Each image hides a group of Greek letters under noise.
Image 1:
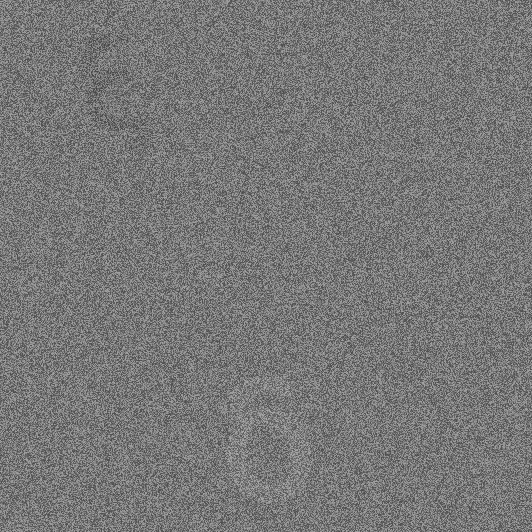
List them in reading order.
top left: dark xi; bottom middle: light delta
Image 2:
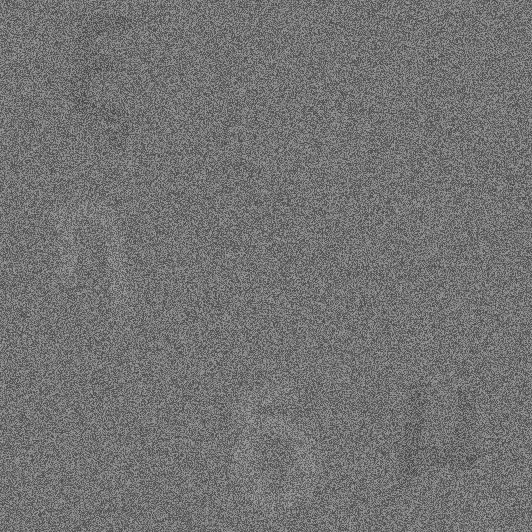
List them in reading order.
top left: dark xi; middle left: light eta; bottom middle: light delta; bottom right: dark mu
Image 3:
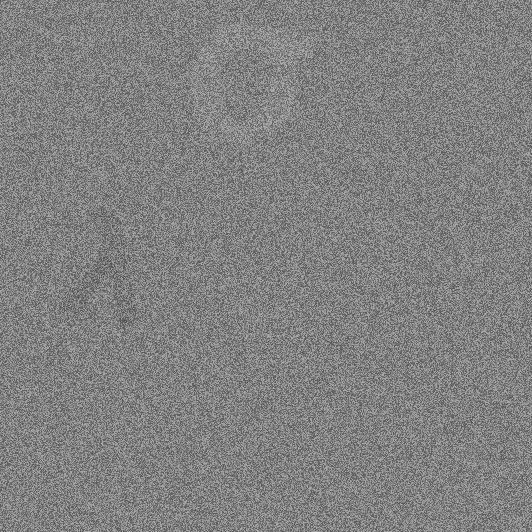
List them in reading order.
top middle: light sigma; middle left: dark lambda
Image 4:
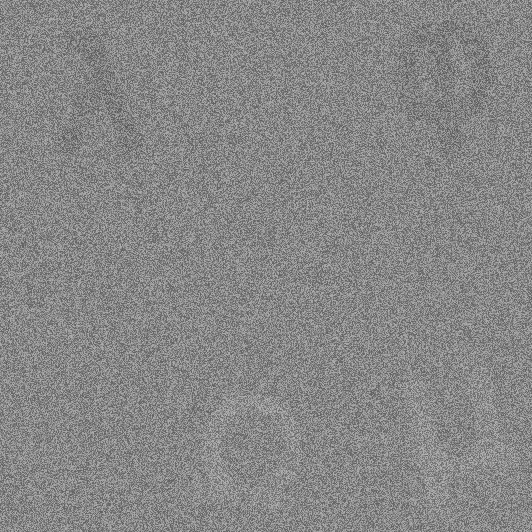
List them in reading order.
top left: dark lambda; top right: dark phi; bottom middle: light omega; bottom right: light mu
